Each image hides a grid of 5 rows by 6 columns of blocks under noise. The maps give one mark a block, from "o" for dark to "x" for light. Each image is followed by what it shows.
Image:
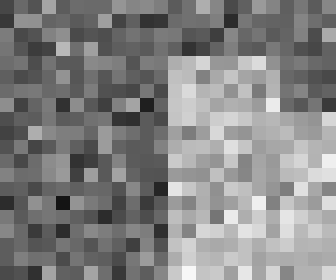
oooooo
oooxxo
oooxxx
oooxxx
oooxxx
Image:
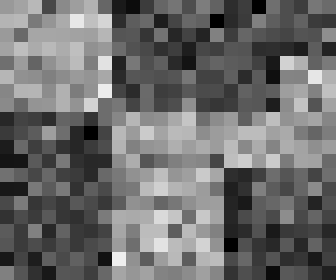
xxoooo
xxooox
ooxxxx
ooxxoo
ooxxoo
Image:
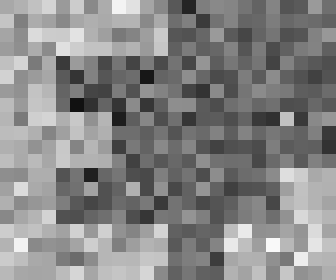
xxxooo
xooooo
xxoooo
xoooox
xxxoxx
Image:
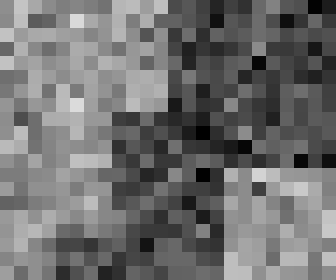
xxxooo
xxxooo
xxoooo
xxooxx
xoooxx
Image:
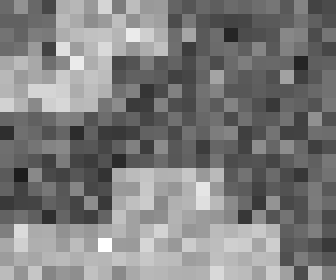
oxxooo
xxoooo
oooooo
ooxxoo
xxxxxo
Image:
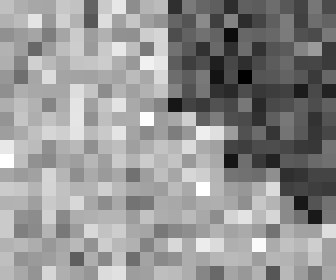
xxxooo
xxxooo
xxxxoo
xxxxxo
xxxxxx
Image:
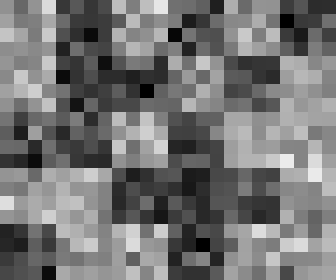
xoxoxo
xooxox
ooxoxx
xxooox
oxxoxx
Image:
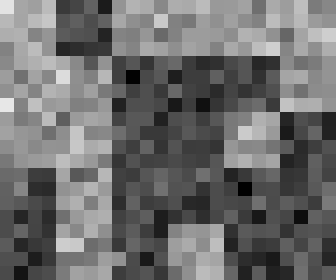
xoxxxx
xxooox
xxooxo
oxoooo
oxoxoo
